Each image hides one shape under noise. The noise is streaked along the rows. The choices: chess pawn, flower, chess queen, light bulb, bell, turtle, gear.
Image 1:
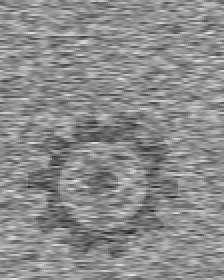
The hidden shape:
gear
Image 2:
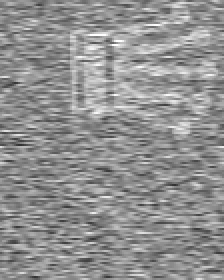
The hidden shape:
chess queen
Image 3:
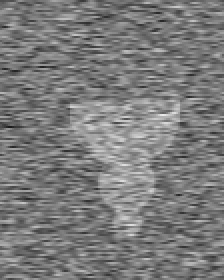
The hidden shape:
chess pawn
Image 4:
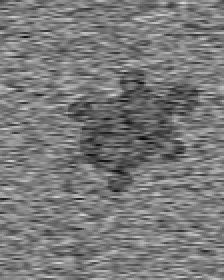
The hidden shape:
turtle
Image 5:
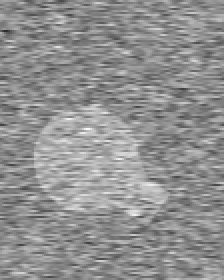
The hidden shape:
light bulb
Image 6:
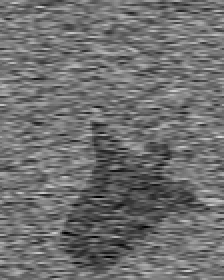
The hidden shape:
bell
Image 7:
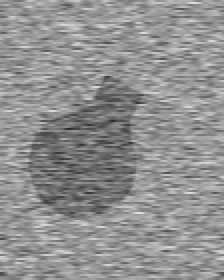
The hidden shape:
light bulb
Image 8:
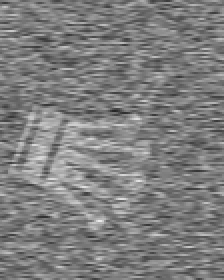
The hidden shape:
chess queen
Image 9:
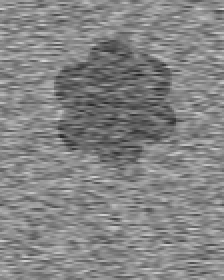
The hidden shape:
flower
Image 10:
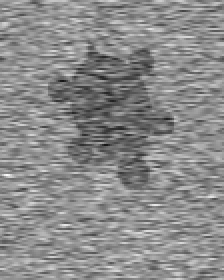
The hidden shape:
turtle
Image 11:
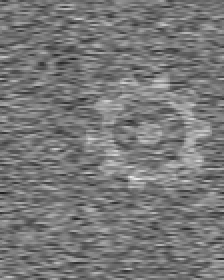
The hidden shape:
gear
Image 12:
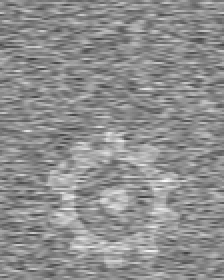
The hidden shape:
gear
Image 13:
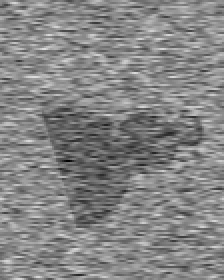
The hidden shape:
chess pawn
